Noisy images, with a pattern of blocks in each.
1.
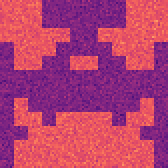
left and right mirror each other
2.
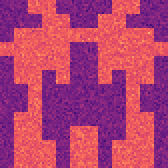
left and right mirror each other
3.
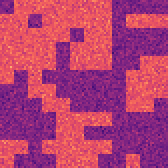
no symmetry
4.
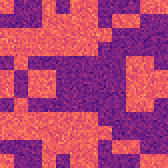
top and bottom mirror each other
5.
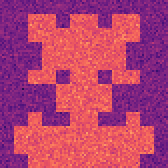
left and right mirror each other
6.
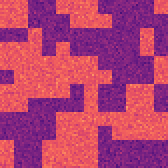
no symmetry
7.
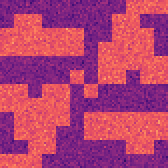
the same after a half turn
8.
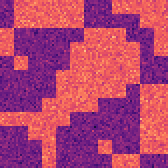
mirrored about the diagonal from the bottom left
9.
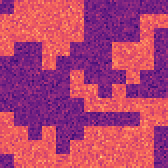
no symmetry
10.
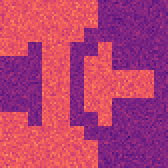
top and bottom mirror each other
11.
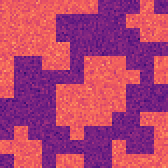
mirrored about the diagonal from the top left
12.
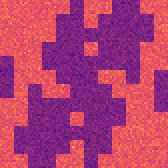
the same after a half turn
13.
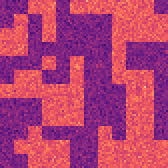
no symmetry
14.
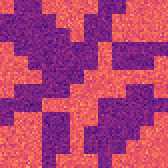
mirrored about the diagonal from the top left
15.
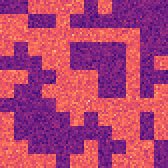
mirrored about the diagonal from the bottom left
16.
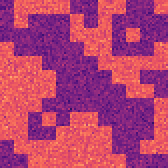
mirrored about the diagonal from the bottom left
